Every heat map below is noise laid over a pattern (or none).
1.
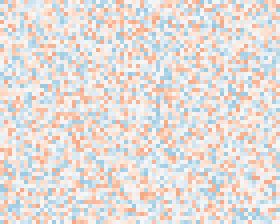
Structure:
only noise
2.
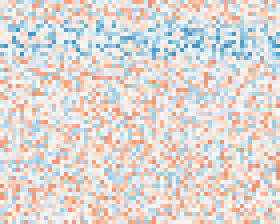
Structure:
one horizontal stripe
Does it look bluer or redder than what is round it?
bluer
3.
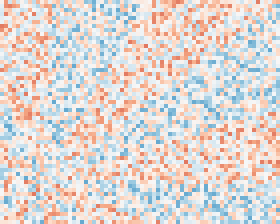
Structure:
spokes from one point
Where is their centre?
bottom left
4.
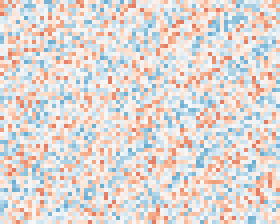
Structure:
diagonal stripes
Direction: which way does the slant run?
bottom left to top right
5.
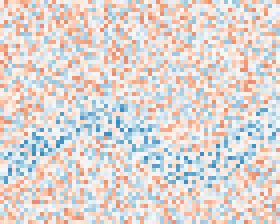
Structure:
a wavy band
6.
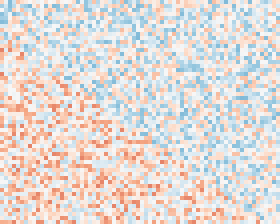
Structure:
a sharp edge
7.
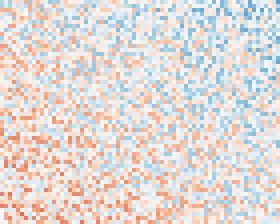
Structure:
a smooth slope
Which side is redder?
bottom left
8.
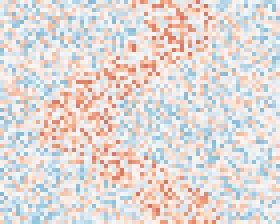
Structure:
a wavy band
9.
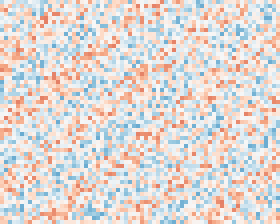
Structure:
diagonal stripes
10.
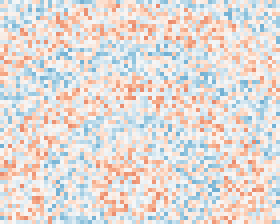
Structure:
rings round one point
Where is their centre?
bottom middle
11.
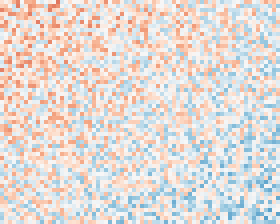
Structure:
a smooth slope
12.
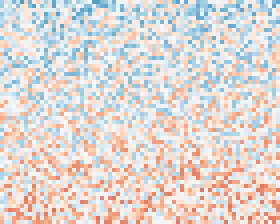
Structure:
a smooth slope
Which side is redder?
bottom
